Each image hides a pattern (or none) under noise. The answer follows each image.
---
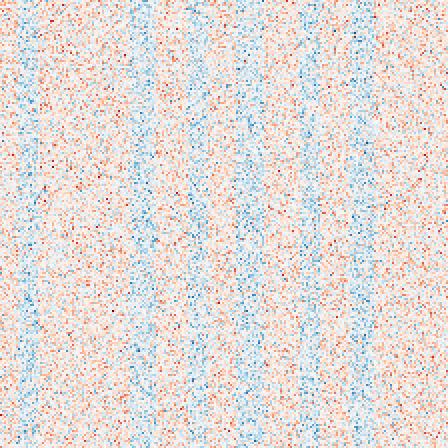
bands of columns
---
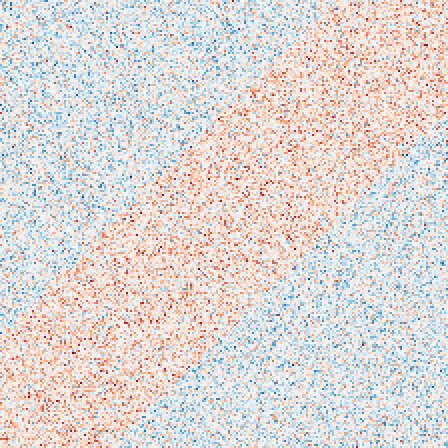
a diagonal band
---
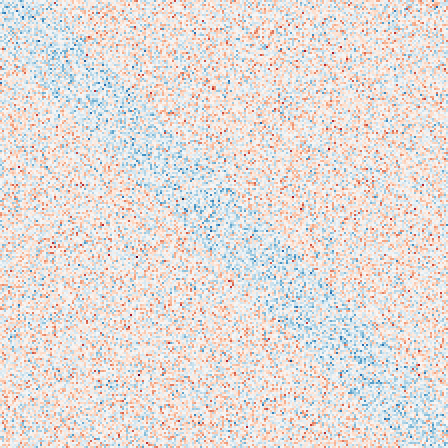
a diagonal band
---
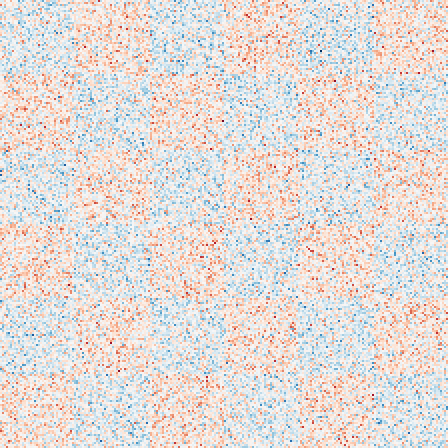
a checkerboard
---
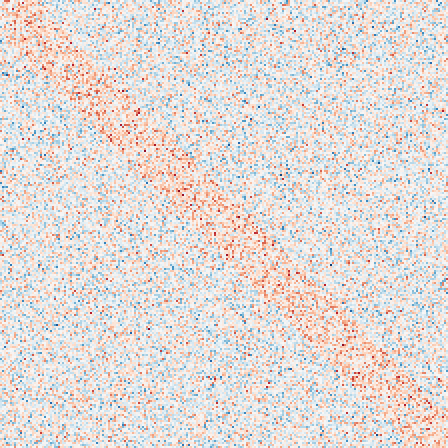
a diagonal band
